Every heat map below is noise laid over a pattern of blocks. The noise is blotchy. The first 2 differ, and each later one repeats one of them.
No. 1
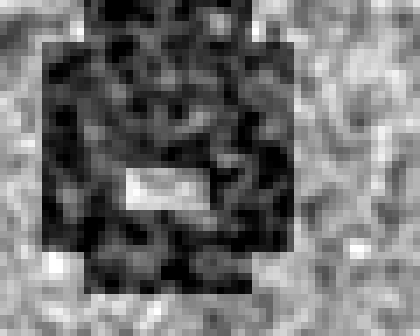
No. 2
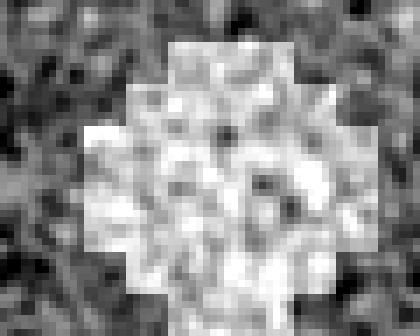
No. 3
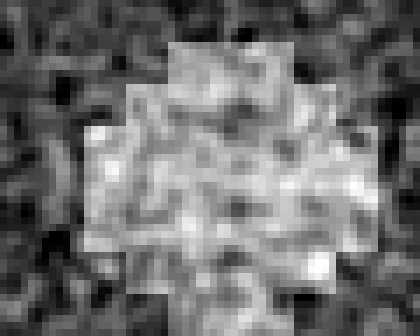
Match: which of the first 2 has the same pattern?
2
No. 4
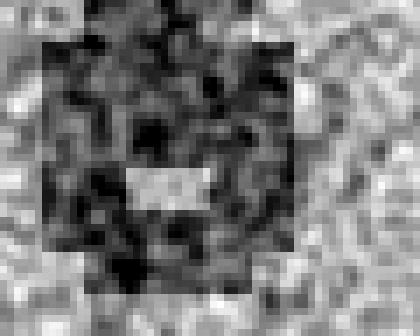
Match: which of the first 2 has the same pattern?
1
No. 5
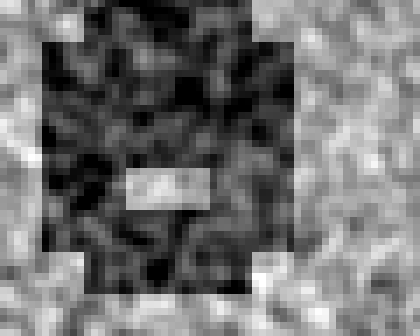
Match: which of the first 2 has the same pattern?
1
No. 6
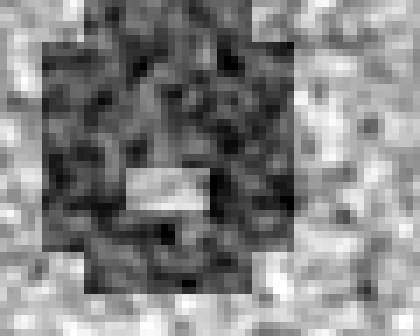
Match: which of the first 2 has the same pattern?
1
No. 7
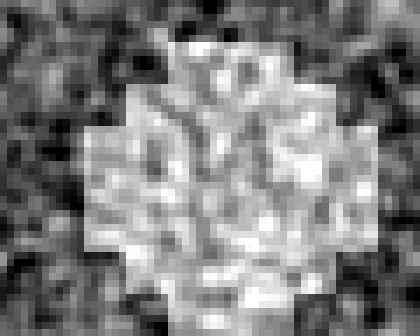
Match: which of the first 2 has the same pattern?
2
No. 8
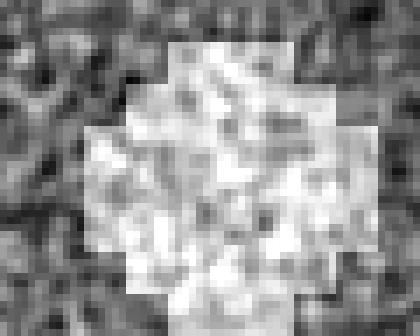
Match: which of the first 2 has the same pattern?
2
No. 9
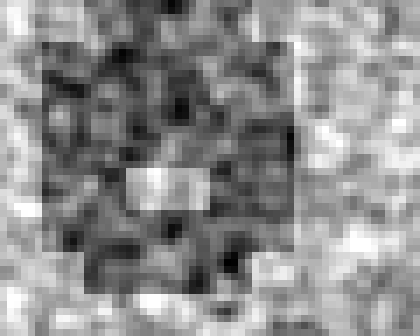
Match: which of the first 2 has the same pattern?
1
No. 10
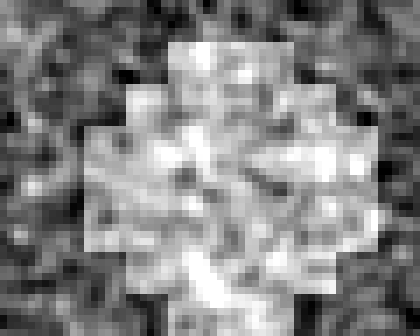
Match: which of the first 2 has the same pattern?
2
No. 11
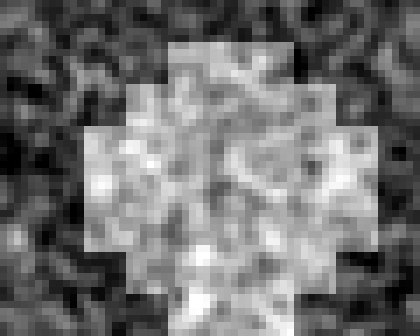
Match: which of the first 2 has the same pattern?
2
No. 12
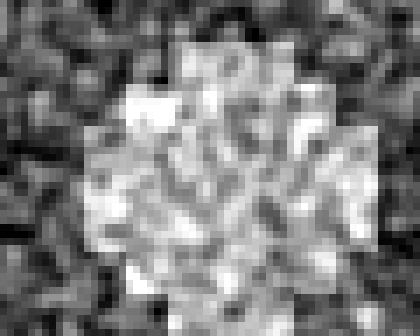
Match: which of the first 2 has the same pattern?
2
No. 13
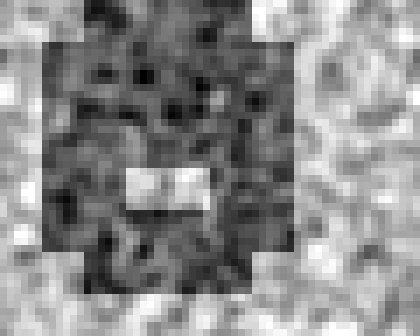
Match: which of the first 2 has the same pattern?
1
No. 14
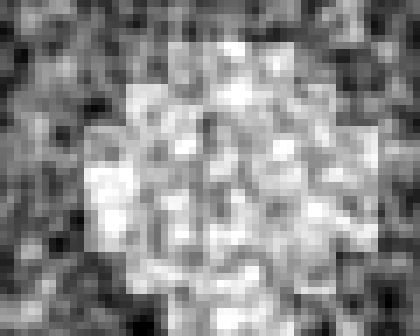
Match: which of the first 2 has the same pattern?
2
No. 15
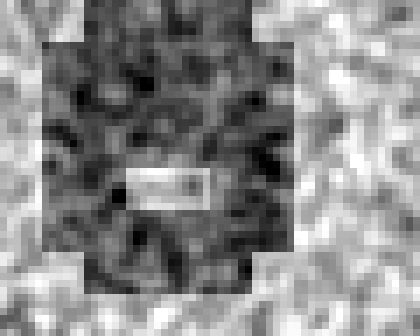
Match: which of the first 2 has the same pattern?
1
